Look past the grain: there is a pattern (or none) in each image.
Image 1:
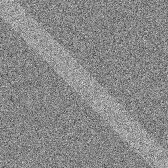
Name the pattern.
a diagonal band
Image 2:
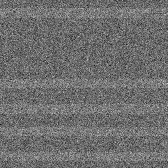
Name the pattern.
bands of rows
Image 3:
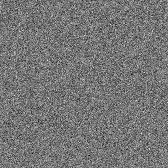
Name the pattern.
only noise
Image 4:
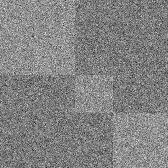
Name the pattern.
blocks along the diagonal
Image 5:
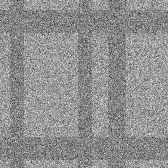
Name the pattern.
bands of rows crossing bands of columns
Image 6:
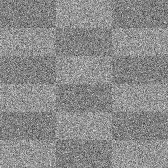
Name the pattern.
a checkerboard
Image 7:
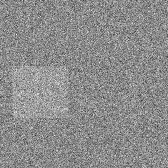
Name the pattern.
one block
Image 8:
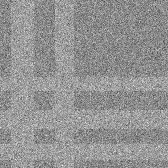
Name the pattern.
bands of rows crossing bands of columns
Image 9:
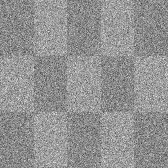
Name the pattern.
a checkerboard
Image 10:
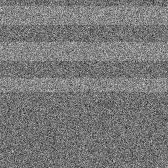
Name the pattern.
bands of rows
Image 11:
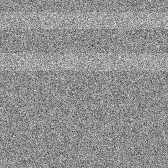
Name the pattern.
bands of rows
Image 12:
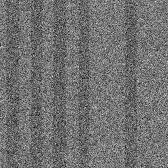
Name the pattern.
bands of columns
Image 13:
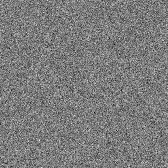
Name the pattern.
only noise
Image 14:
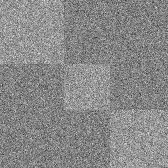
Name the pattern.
blocks along the diagonal
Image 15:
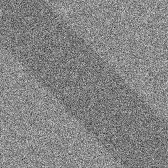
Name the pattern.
a diagonal band
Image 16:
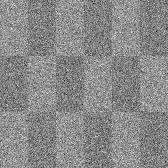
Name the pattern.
a checkerboard
